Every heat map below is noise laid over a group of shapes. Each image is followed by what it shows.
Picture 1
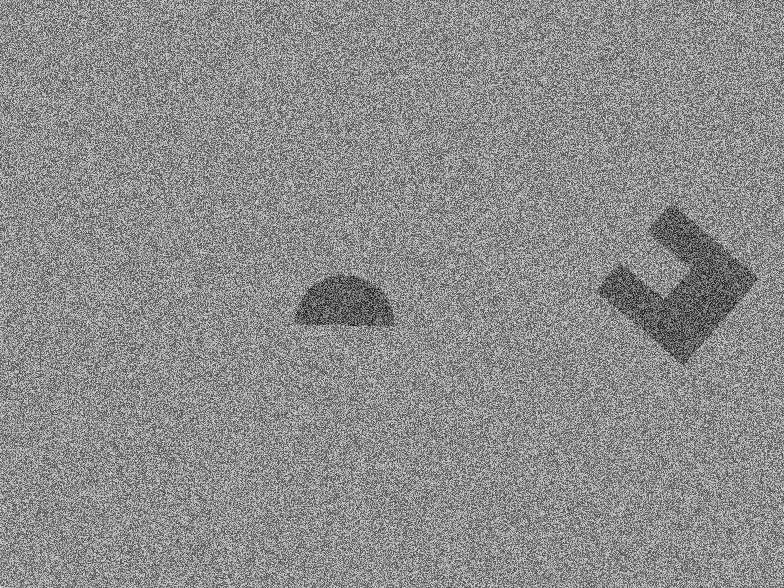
centre: half disc; middle right: square with a notch
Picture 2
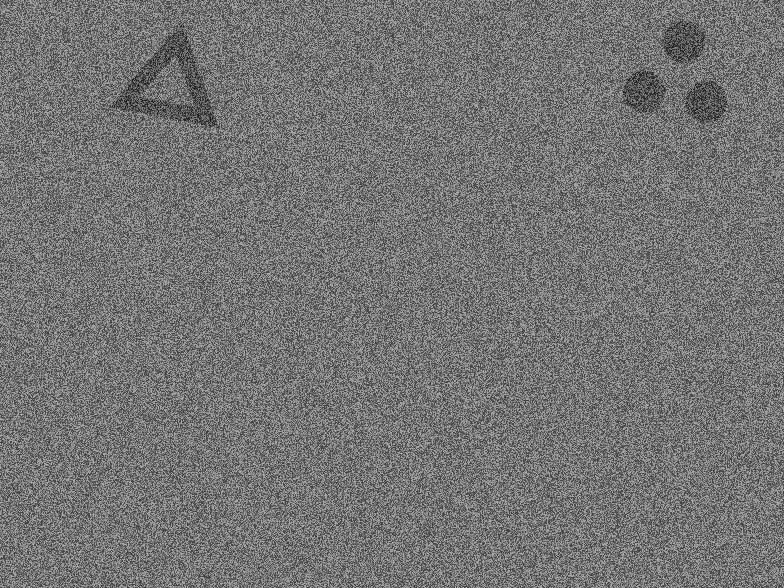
top left: triangle frame; top right: three dots
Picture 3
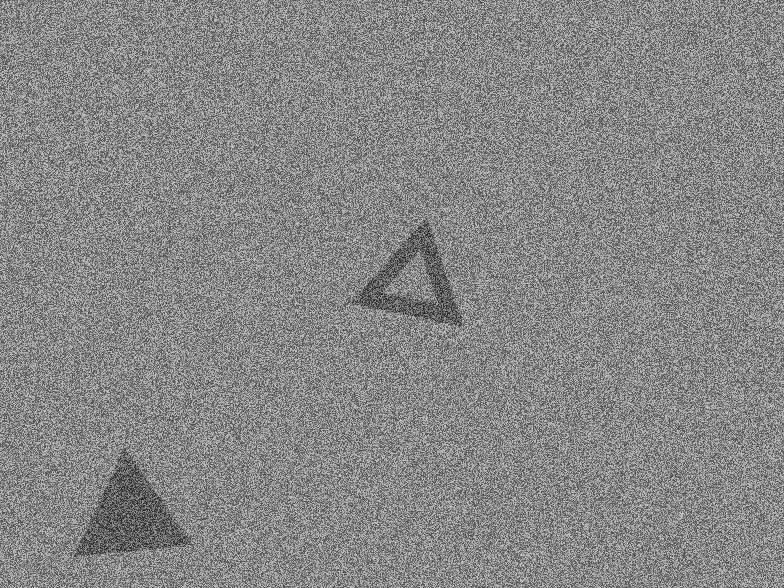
centre: triangle frame; bottom left: triangle
